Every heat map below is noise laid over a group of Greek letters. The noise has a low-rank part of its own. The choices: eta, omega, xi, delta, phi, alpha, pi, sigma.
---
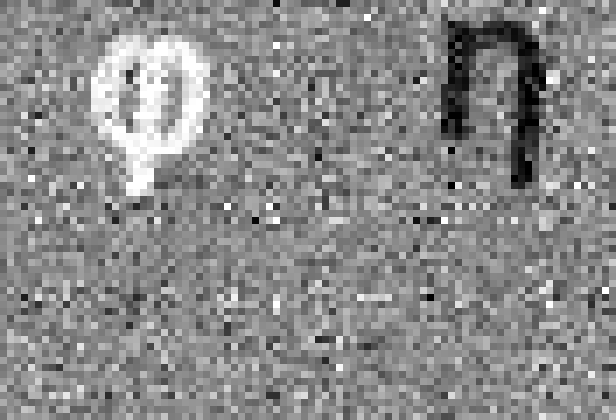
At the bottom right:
nothing
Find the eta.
top right
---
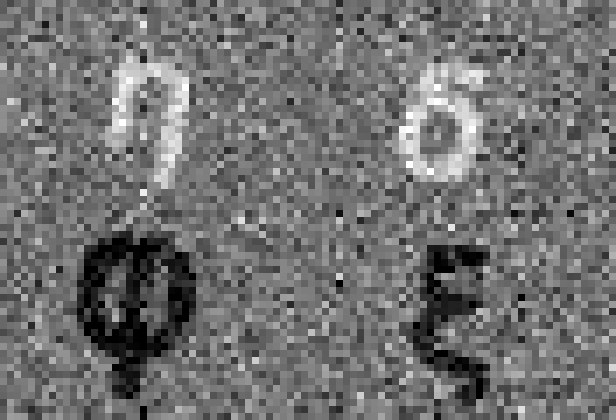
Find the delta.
top right
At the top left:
eta
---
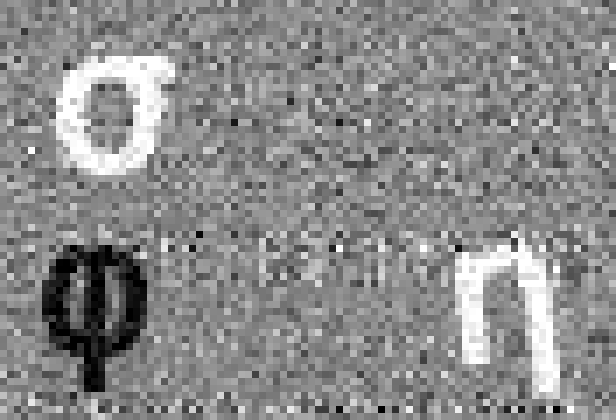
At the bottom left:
phi
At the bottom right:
eta
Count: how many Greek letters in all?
3
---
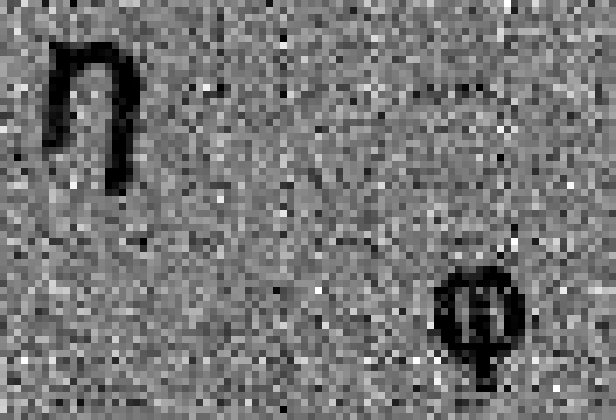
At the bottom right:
phi
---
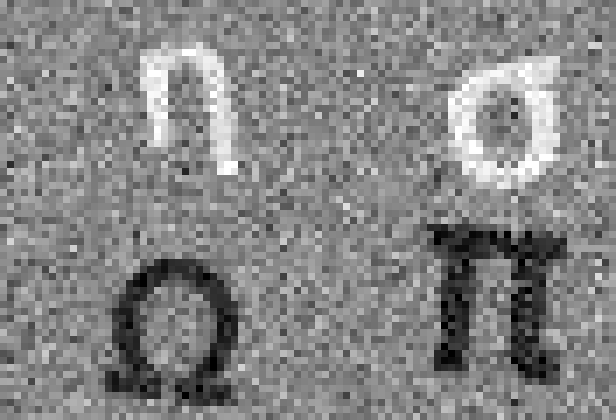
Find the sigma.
top right
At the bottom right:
pi
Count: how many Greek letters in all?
4
